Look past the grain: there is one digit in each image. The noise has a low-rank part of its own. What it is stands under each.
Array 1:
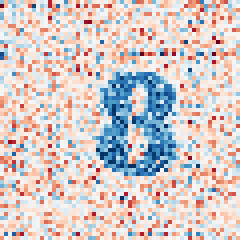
blue 8, centre
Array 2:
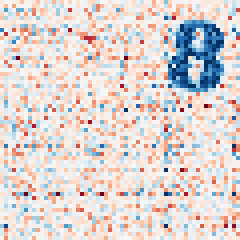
blue 8, top right
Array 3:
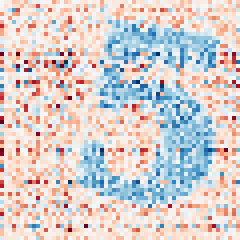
blue 5
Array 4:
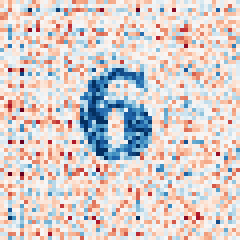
blue 6, centre
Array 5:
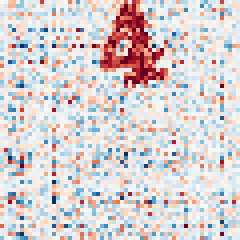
red 4, top middle
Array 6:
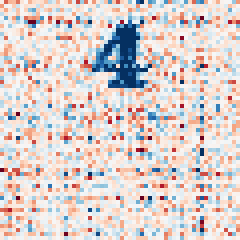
blue 4, top middle
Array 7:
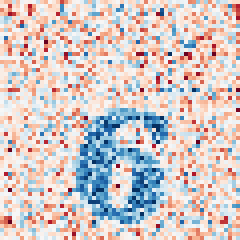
blue 6
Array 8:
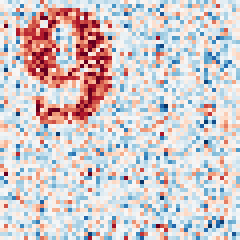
red 9
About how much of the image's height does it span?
half
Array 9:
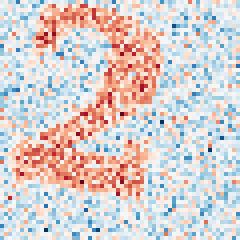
red 2
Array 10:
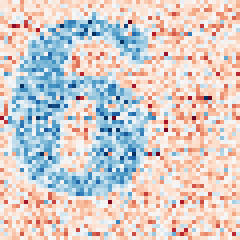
blue 6
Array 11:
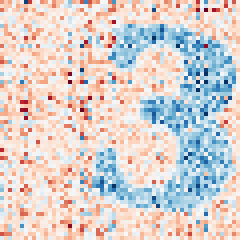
blue 3
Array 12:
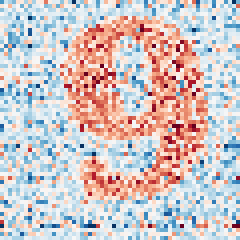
red 9
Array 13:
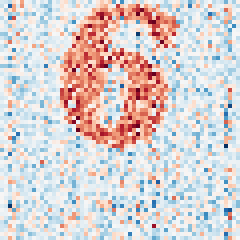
red 6
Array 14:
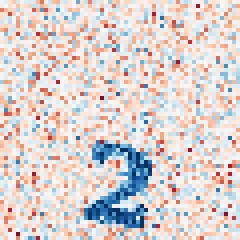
blue 2, bottom middle
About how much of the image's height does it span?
a third
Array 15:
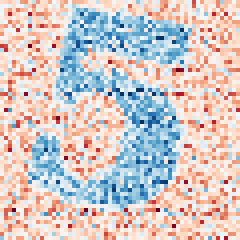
blue 5
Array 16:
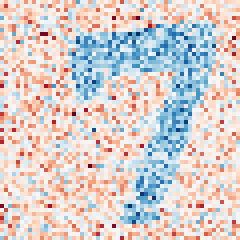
blue 7
